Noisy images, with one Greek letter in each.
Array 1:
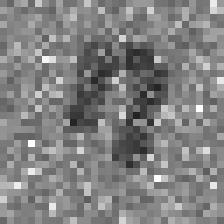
dark eta
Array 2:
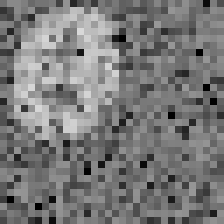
light theta
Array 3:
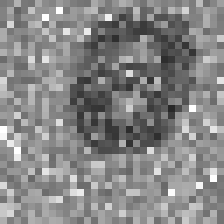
dark theta
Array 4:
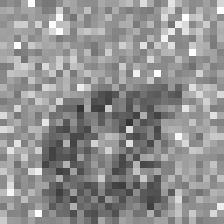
dark alpha
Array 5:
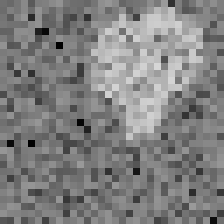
light phi
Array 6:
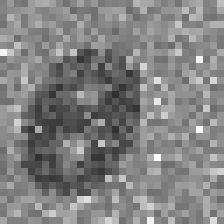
dark theta
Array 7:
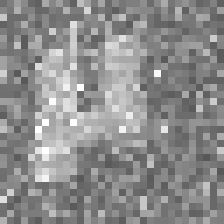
light mu
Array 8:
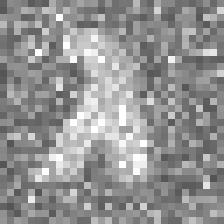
light lambda
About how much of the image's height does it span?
two thirds
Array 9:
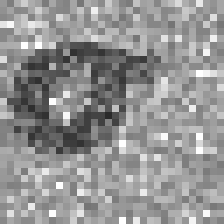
dark sigma
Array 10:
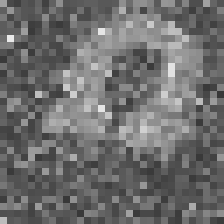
light omega
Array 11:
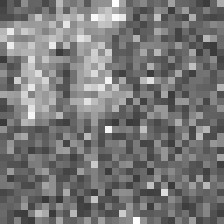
light pi
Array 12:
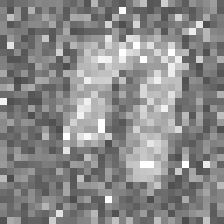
light eta
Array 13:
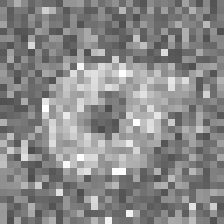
light sigma
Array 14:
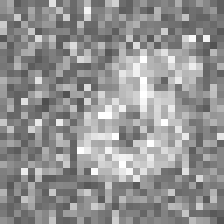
light delta
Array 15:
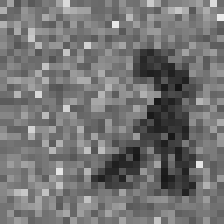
dark lambda
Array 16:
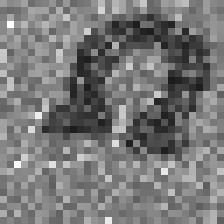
dark omega
